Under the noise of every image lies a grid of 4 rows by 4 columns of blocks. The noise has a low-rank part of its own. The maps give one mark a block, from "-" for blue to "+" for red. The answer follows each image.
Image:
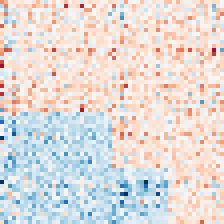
+ + + +
+ + + +
- - + +
- - - +
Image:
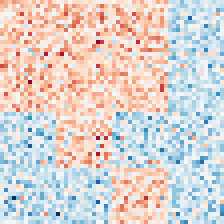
+ + + -
+ + + -
- + - -
- - + -
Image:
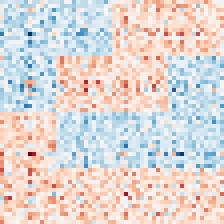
- - + +
- + + -
+ - - -
+ + + +
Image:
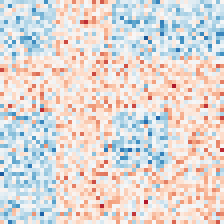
- + - -
+ + + +
- + - +
- + + +
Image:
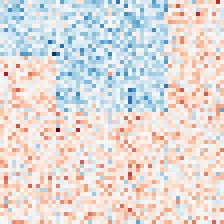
- - - +
+ - - +
+ + + +
+ + + +
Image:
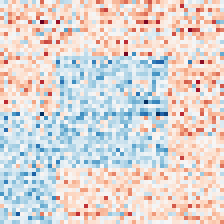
+ + + +
+ - - +
- - - +
- + + +
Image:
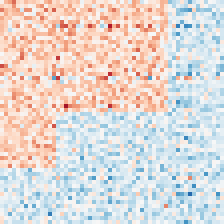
+ + + -
+ + + -
+ - - -
- - - -
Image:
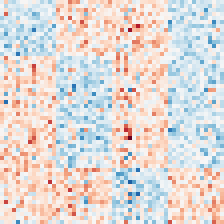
- + + -
+ - + -
+ - + -
+ + - +
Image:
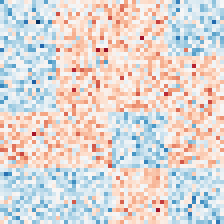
- + + -
- + + +
+ + - +
- - + -
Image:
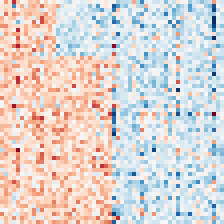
+ - - -
+ + - -
+ + - -
+ + - -
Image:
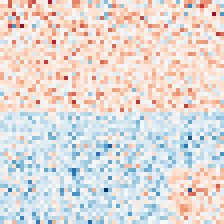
+ + + +
+ + + +
- - - -
- - - +
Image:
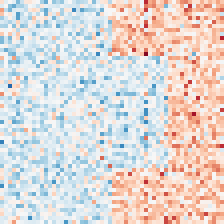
- - + +
- - - +
- - - +
- - + +
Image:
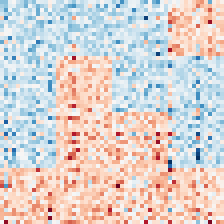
- - - +
- + - -
- + + -
+ + + +
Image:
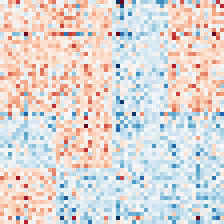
+ + - +
+ + - +
- + - -
+ - - -
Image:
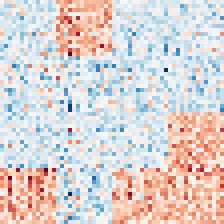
- + - -
- - - -
- - - +
+ - + +
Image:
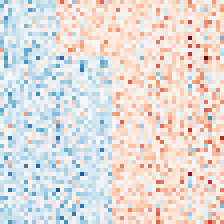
- + + +
- - + +
- - + +
- - + +
